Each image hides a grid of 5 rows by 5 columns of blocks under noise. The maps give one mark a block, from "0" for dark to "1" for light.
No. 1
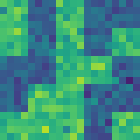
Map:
1 0 1 0 0
1 0 1 0 1
0 0 1 1 0
0 1 1 0 0
1 1 1 0 1
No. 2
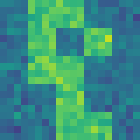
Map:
0 1 1 0 0
0 1 0 1 0
0 1 1 0 0
0 0 1 0 0
0 0 1 1 0
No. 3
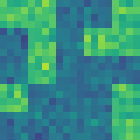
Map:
1 1 0 0 1
0 1 0 1 1
0 1 0 0 0
1 0 0 0 1
0 0 0 0 1
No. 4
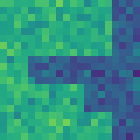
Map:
1 1 1 1 0
1 1 1 1 0
1 0 0 0 0
1 1 1 0 0
1 1 1 1 0
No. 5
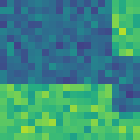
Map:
0 0 0 0 1
0 0 0 0 1
0 0 0 0 0
1 1 1 1 0
1 1 1 1 1
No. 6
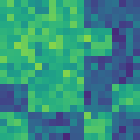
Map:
1 1 1 0 0
1 1 1 1 0
1 1 1 0 0
0 1 1 0 1
1 0 0 1 0
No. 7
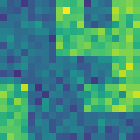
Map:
0 0 1 0 1
0 0 1 1 1
0 0 0 0 1
1 0 0 1 1
1 0 0 0 0
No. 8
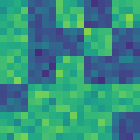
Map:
1 0 1 0 1
1 0 0 1 0
1 0 1 0 0
0 1 1 1 1
1 1 1 1 0
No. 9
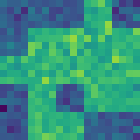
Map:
0 0 0 1 0
0 1 1 1 1
1 1 1 1 1
0 1 0 1 1
0 1 1 0 0
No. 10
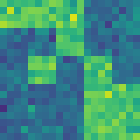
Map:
1 1 1 0 0
0 0 1 0 0
0 1 0 1 0
0 0 0 1 1
0 0 0 1 1
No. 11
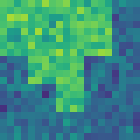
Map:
1 1 1 1 0
1 1 1 1 0
0 1 1 0 0
0 0 1 0 0
0 0 0 0 0
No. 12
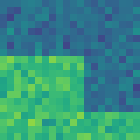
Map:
0 0 0 0 0
0 0 0 0 0
1 1 1 0 0
1 1 1 0 0
1 1 1 1 1
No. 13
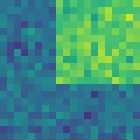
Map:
0 0 1 1 1
0 0 1 1 1
0 0 1 1 1
0 0 0 0 0
0 0 0 0 0
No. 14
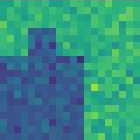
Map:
1 1 1 1 1
1 0 1 1 1
0 0 0 1 1
0 0 0 1 1
0 0 0 1 1
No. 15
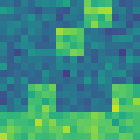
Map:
0 0 0 1 0
0 0 1 0 0
0 0 0 0 0
0 1 0 0 1
1 1 1 1 1
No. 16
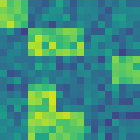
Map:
1 0 0 0 0
0 1 1 0 0
0 0 0 0 1
0 1 0 0 0
0 1 1 0 0
